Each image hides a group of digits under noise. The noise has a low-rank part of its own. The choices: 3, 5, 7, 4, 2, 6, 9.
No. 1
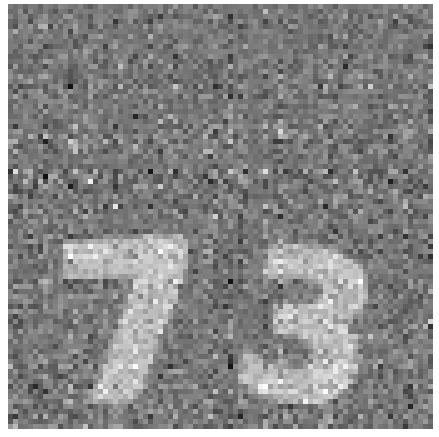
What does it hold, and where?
bottom left: 7; bottom right: 3
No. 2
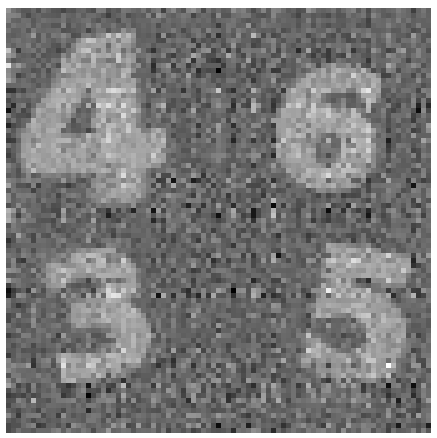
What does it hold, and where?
top left: 4; top right: 6; bottom left: 3; bottom right: 5
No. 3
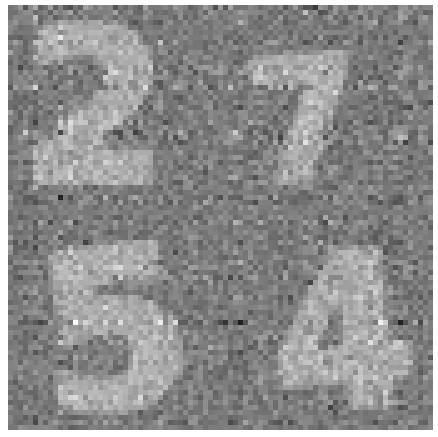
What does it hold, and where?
top left: 2; top right: 7; bottom left: 5; bottom right: 4
